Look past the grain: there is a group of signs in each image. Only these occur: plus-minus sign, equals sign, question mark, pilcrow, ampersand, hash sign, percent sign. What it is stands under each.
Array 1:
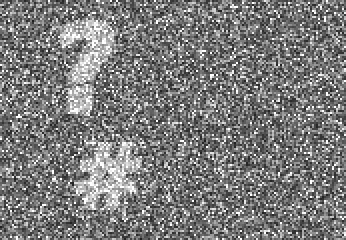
top left: question mark; bottom left: hash sign
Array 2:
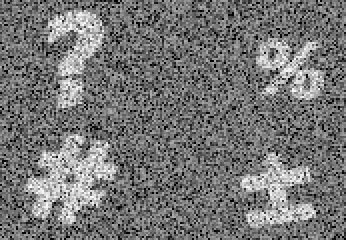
top left: question mark; top right: percent sign; bottom left: hash sign; bottom right: plus-minus sign
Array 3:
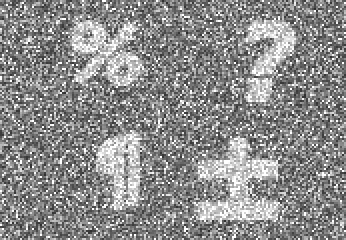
top left: percent sign; top right: question mark; bottom left: pilcrow; bottom right: plus-minus sign
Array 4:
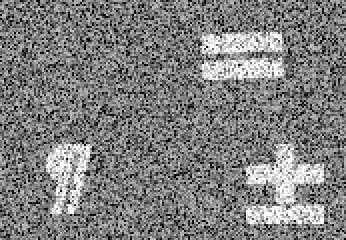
top right: equals sign; bottom left: pilcrow; bottom right: plus-minus sign
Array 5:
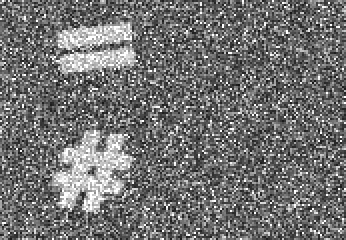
top left: equals sign; bottom left: hash sign
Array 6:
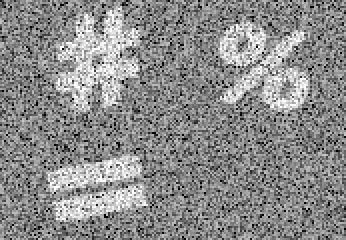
top left: hash sign; top right: percent sign; bottom left: equals sign
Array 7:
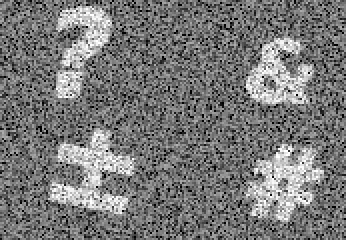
top left: question mark; top right: ampersand; bottom left: plus-minus sign; bottom right: hash sign
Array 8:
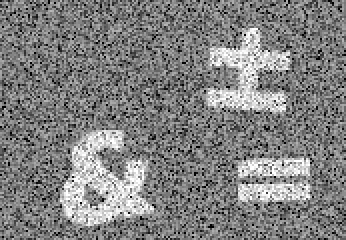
top right: plus-minus sign; bottom left: ampersand; bottom right: equals sign
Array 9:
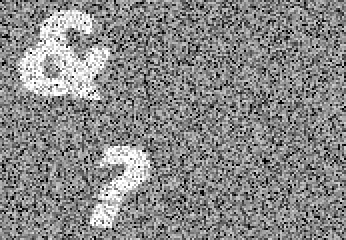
top left: ampersand; bottom left: question mark
